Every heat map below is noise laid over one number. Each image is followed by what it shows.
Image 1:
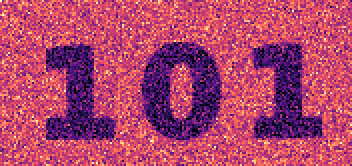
101
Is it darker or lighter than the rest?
darker
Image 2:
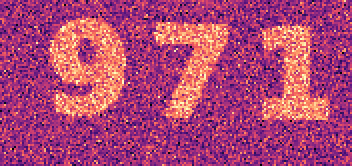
971
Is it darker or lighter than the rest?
lighter
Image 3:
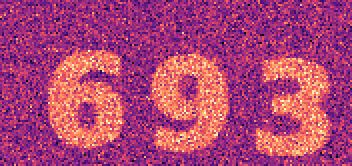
693
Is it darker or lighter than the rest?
lighter
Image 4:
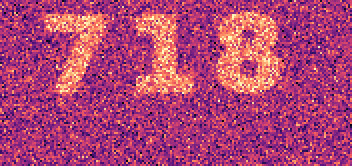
718
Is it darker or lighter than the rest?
lighter
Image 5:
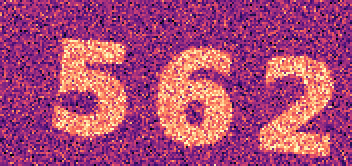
562
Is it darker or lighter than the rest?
lighter
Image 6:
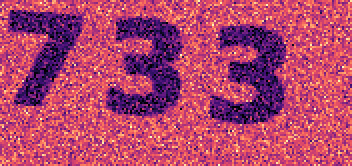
733
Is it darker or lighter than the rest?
darker
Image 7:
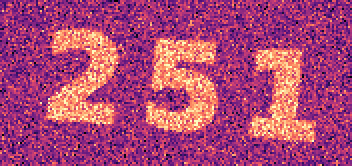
251
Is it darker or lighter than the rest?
lighter
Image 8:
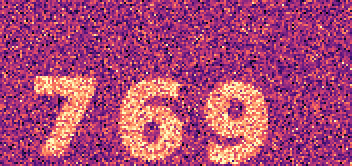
769
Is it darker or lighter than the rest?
lighter
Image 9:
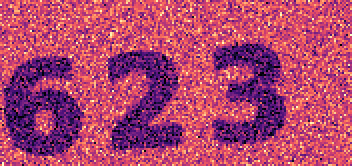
623
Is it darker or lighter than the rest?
darker
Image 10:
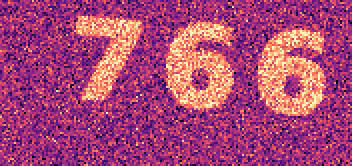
766
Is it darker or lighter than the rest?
lighter
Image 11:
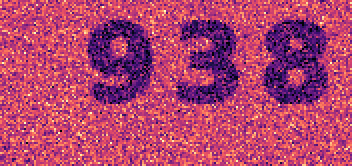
938
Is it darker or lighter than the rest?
darker
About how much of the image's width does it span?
two thirds
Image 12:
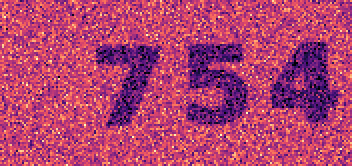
754
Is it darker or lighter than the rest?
darker
